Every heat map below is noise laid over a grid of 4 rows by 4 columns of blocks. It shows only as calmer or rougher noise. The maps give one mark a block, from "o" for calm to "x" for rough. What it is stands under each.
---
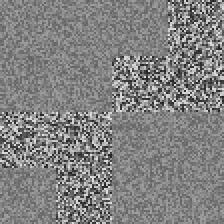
ooox
ooxx
xxoo
oxoo
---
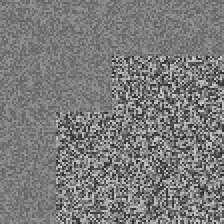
oooo
ooxx
oxxx
oxxx
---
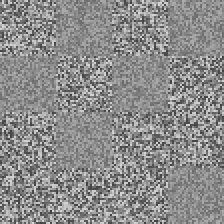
xoxo
oxox
xoxx
xxxo
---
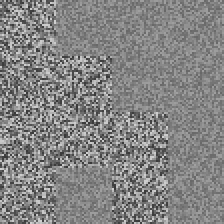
xooo
xxoo
xxxo
xoxo
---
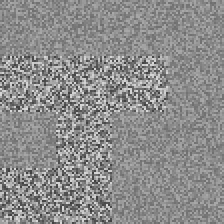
oooo
xxxo
oxoo
xxoo
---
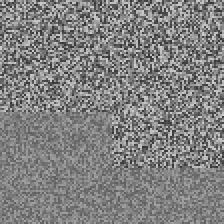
xxxx
xxxx
ooxx
oooo
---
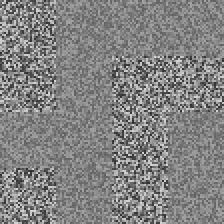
xooo
xoxx
ooxo
xoxo
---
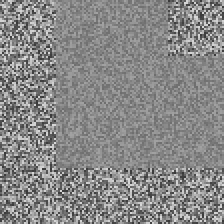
xoox
xooo
xooo
xxxx
